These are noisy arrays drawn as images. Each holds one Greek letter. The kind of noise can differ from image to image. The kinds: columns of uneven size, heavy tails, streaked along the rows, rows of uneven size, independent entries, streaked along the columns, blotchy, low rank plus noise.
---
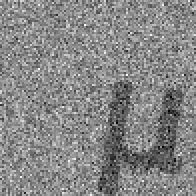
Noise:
independent entries
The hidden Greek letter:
mu
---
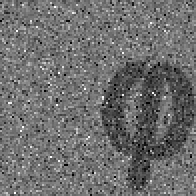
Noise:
heavy tails
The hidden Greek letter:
phi
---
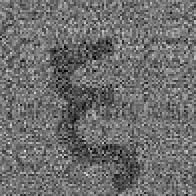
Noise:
low rank plus noise
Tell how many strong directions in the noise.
one
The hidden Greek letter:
xi
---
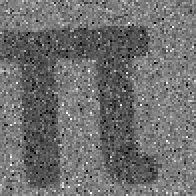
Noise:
heavy tails
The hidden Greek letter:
pi
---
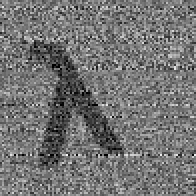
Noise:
rows of uneven size
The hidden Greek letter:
lambda
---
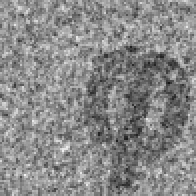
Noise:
blotchy
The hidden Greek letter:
phi
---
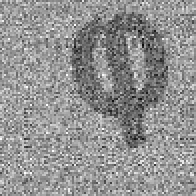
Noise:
low rank plus noise
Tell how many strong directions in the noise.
three or four
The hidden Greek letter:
phi
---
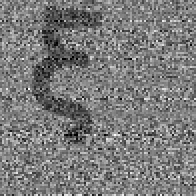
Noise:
rows of uneven size
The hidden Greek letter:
xi
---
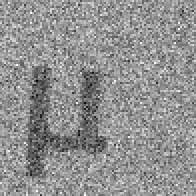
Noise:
independent entries
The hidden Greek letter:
mu
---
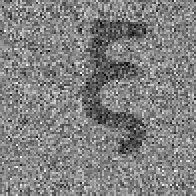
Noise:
low rank plus noise
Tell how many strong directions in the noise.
five to eight
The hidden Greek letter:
xi
